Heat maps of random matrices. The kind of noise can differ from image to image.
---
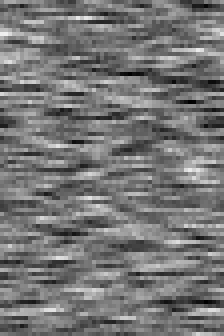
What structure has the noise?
streaked along the rows
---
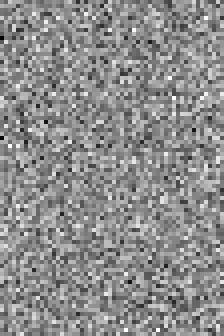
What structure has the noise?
independent entries
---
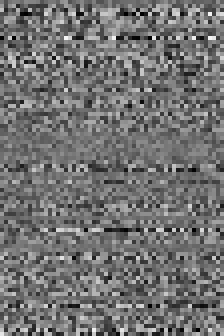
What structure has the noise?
rows of uneven size
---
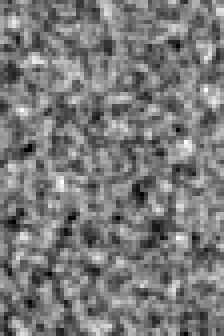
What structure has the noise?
blotchy
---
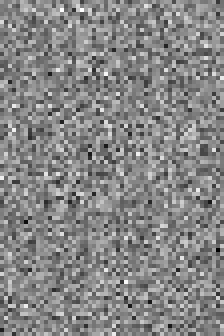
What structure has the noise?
low rank plus noise
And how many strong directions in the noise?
five to eight
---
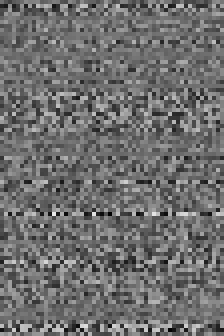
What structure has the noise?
rows of uneven size
